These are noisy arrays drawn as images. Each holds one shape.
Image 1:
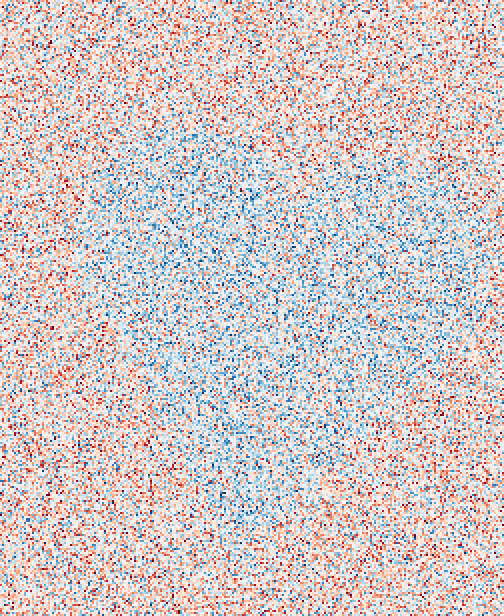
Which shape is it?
heart
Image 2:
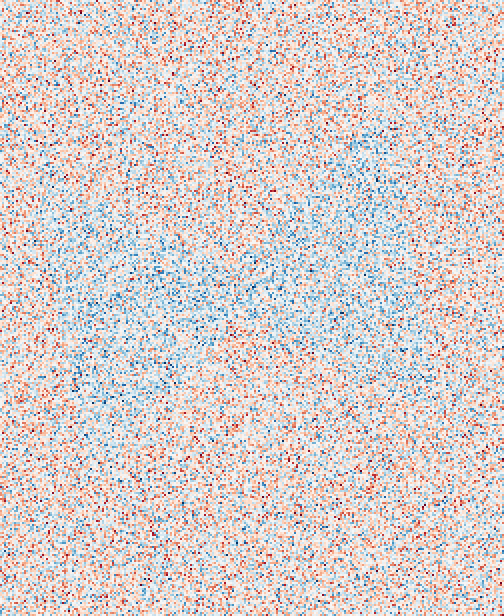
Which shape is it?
bow tie
